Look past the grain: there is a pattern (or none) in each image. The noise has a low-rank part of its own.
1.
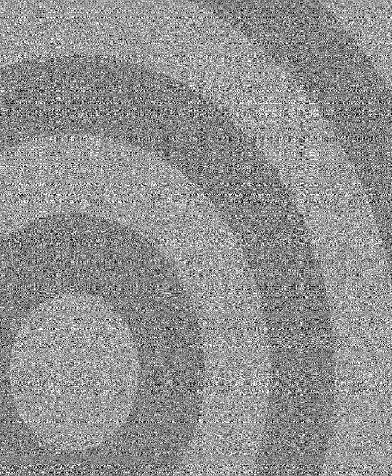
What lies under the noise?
rings round one point
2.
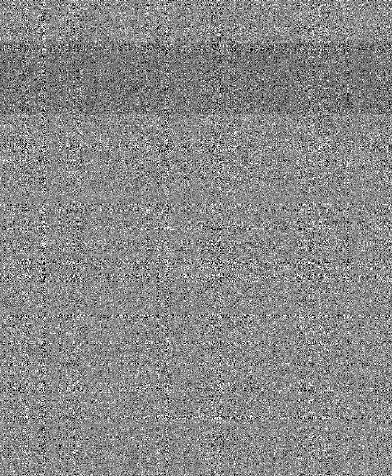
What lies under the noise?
one horizontal stripe
